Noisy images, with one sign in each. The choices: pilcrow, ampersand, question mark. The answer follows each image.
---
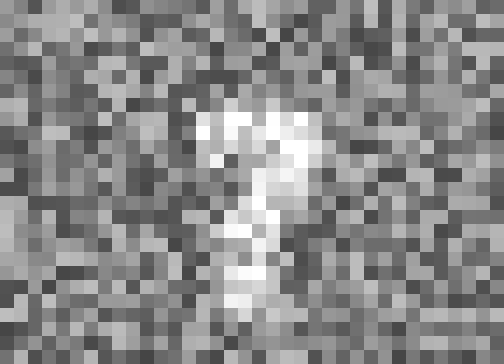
question mark
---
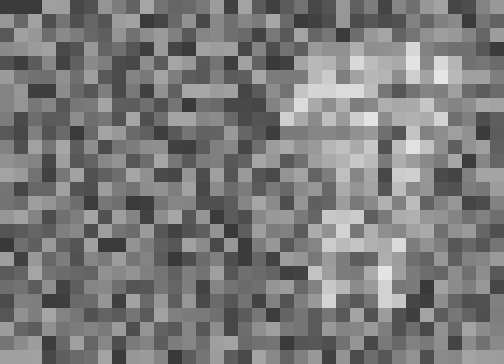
pilcrow
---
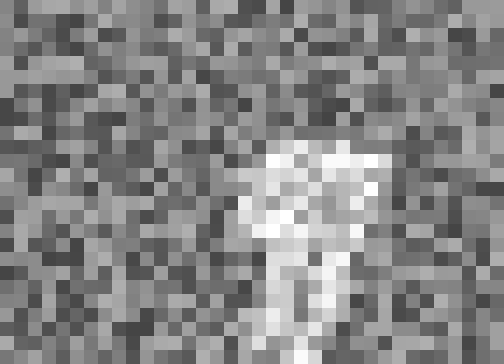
pilcrow
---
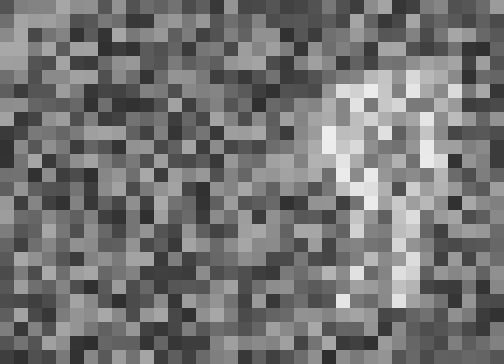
pilcrow
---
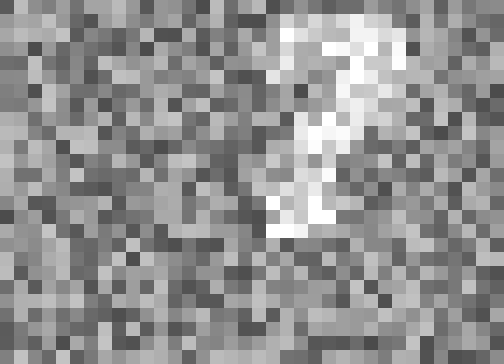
question mark
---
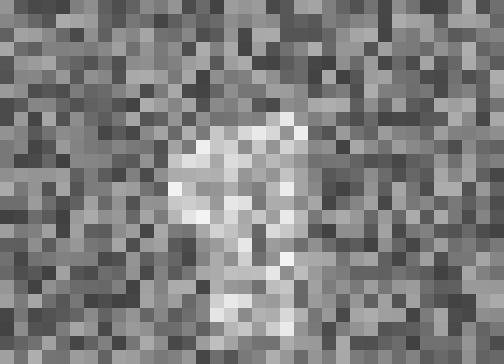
pilcrow
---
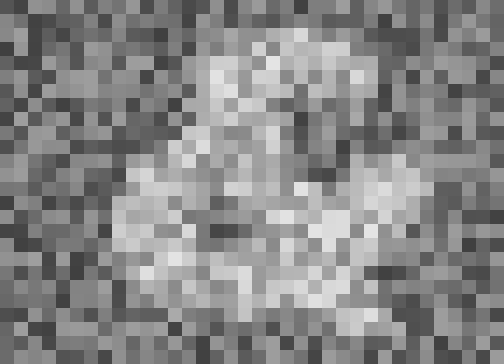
ampersand
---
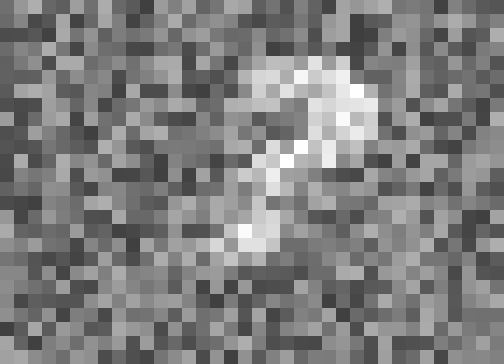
question mark
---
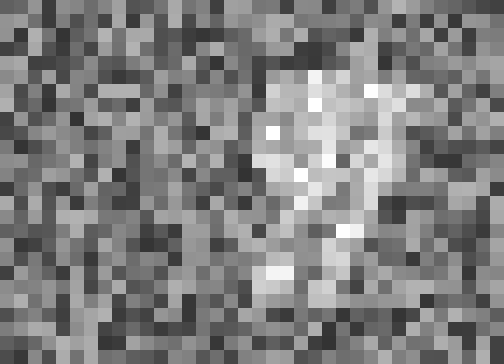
pilcrow
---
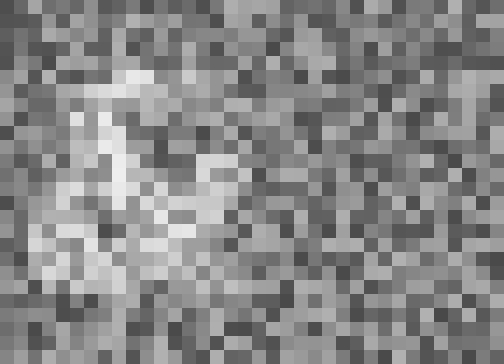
ampersand
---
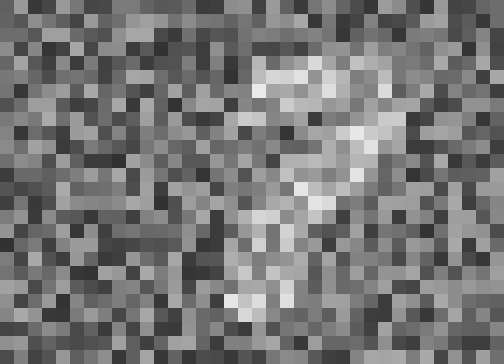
question mark
